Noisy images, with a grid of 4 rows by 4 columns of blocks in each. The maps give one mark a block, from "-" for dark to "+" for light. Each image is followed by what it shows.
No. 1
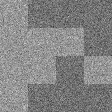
+---
+++-
++-+
+---
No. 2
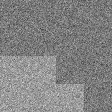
----
----
++--
+++-
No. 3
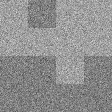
+-++
++++
--+-
----
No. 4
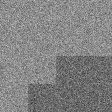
++++
++++
++--
+---
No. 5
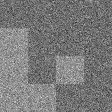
----
+---
+-+-
++--
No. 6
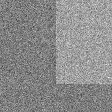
--++
--++
--++
----
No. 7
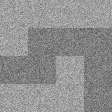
++++
+---
--+-
+++-
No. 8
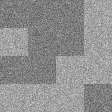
---+
+--+
--++
+++-
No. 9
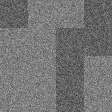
-++-
++--
++-+
++-+
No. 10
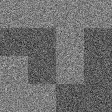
++++
--+-
+-+-
++--
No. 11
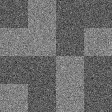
-+--
++-+
--+-
+-+-
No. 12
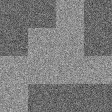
--+-
-++-
++++
+---
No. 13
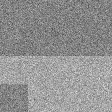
----
----
++++
-+++
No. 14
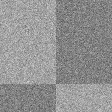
++--
++--
++--
--++
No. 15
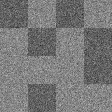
-+-+
+-+-
+++-
+-++
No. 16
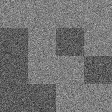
++++
-+-+
-++-
--++
